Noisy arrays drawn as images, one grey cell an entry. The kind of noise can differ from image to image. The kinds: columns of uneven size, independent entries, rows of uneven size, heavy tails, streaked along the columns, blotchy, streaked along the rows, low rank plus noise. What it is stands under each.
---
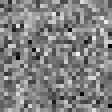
independent entries
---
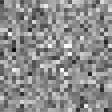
independent entries
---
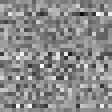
rows of uneven size
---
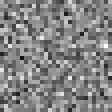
independent entries
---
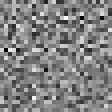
low rank plus noise
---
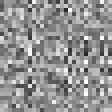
low rank plus noise
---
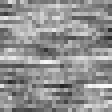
streaked along the rows
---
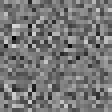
low rank plus noise
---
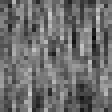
streaked along the columns
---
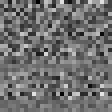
rows of uneven size
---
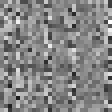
columns of uneven size
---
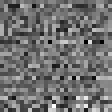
rows of uneven size
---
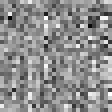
low rank plus noise
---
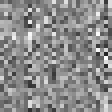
columns of uneven size
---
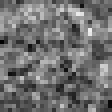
blotchy
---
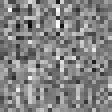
low rank plus noise
